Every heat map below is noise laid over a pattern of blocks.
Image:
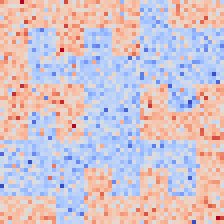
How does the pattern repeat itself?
the same after a half turn
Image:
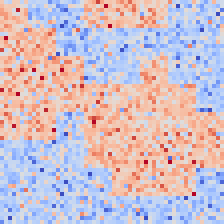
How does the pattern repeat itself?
no symmetry
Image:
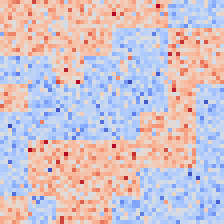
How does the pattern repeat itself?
no symmetry
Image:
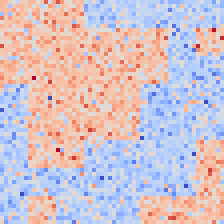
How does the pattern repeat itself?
mirrored about the diagonal from the top left
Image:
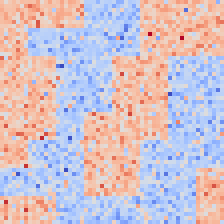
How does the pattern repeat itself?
no symmetry
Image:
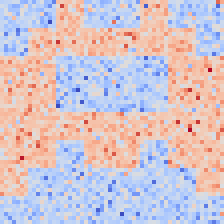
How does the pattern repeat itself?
left and right mirror each other
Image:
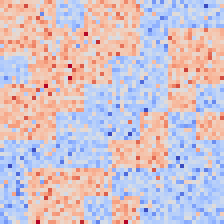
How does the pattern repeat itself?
mirrored about the diagonal from the top left
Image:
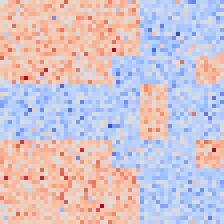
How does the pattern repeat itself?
top and bottom mirror each other
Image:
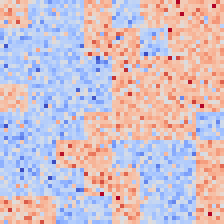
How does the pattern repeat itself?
no symmetry
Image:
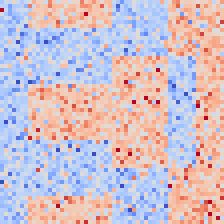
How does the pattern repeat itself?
top and bottom mirror each other
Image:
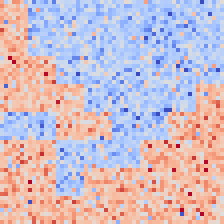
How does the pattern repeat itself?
no symmetry
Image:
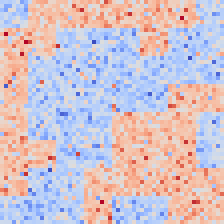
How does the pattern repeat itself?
mirrored about the diagonal from the top left
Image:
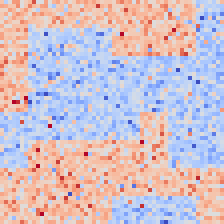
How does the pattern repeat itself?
no symmetry
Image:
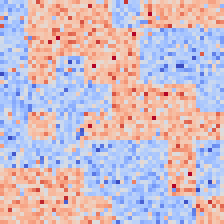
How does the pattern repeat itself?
no symmetry
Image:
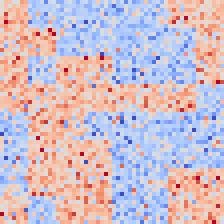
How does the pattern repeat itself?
no symmetry
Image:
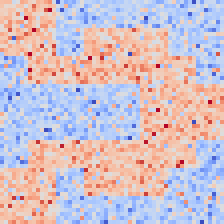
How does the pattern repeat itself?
top and bottom mirror each other
